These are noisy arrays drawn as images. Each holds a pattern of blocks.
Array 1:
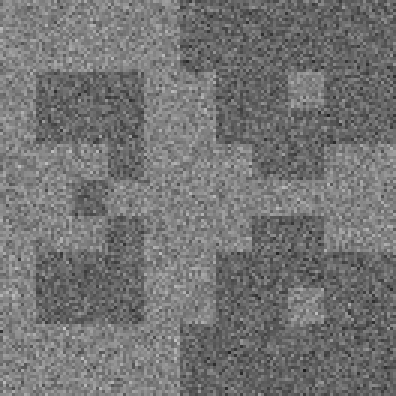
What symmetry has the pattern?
top and bottom mirror each other
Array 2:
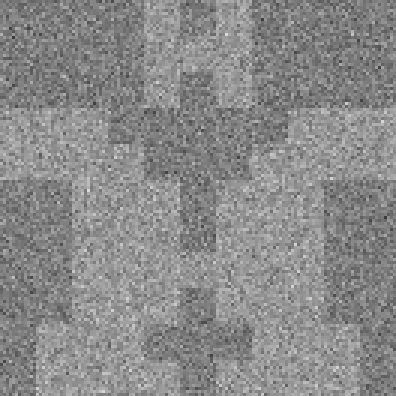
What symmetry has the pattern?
left and right mirror each other
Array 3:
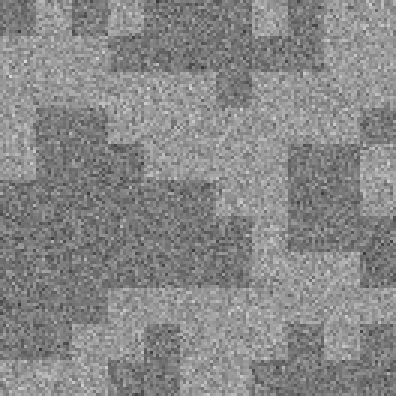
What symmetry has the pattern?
no symmetry
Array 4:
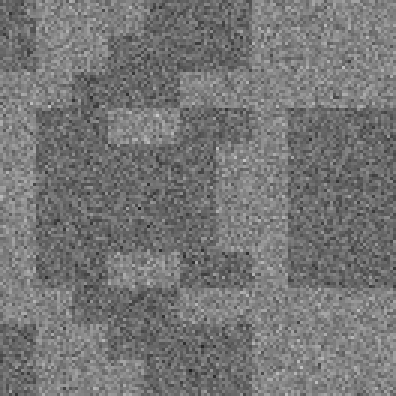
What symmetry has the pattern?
top and bottom mirror each other
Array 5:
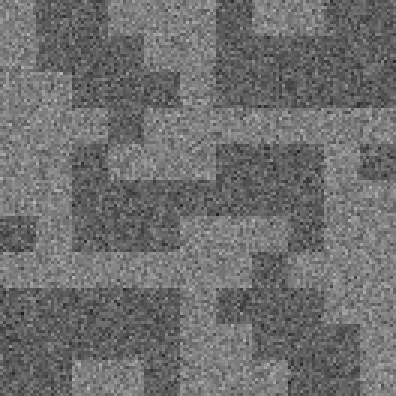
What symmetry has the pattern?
the same after a half turn
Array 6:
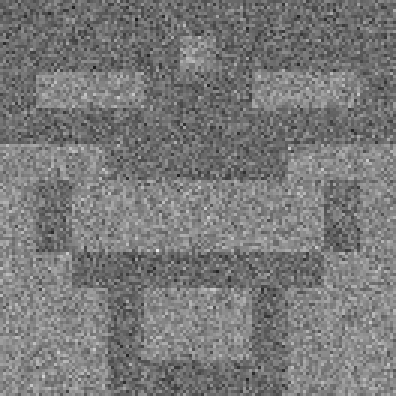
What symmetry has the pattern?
left and right mirror each other
